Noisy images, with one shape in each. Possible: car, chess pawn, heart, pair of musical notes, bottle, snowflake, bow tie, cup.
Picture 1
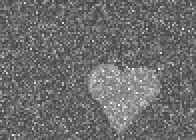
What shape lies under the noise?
heart
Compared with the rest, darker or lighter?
lighter
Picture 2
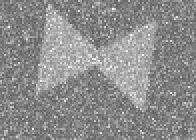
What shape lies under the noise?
bow tie
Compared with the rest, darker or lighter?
lighter
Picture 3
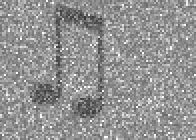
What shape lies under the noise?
pair of musical notes
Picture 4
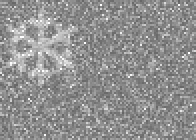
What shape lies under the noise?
snowflake
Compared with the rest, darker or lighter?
lighter
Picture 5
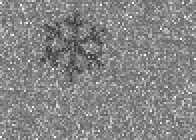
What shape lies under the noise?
snowflake
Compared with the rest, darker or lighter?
darker
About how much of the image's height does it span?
half
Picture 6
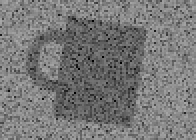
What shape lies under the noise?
cup
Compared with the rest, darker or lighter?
darker
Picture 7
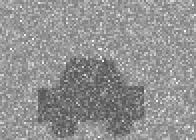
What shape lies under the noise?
car
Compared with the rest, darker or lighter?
darker
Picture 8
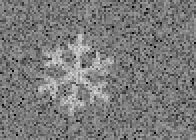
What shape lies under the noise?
snowflake
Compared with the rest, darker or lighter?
lighter
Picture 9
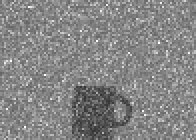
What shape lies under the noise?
cup
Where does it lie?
bottom middle
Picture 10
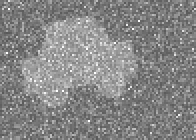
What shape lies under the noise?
car
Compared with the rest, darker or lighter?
lighter
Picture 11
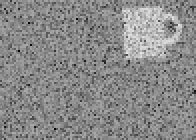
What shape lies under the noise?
cup
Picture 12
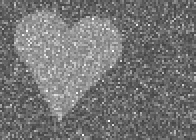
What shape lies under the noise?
heart
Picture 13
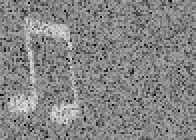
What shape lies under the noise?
pair of musical notes
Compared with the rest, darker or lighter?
lighter
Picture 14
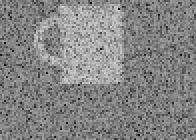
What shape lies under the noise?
cup
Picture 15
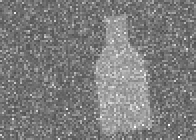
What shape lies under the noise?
bottle
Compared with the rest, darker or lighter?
lighter
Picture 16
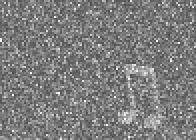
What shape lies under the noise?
pair of musical notes
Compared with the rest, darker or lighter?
lighter
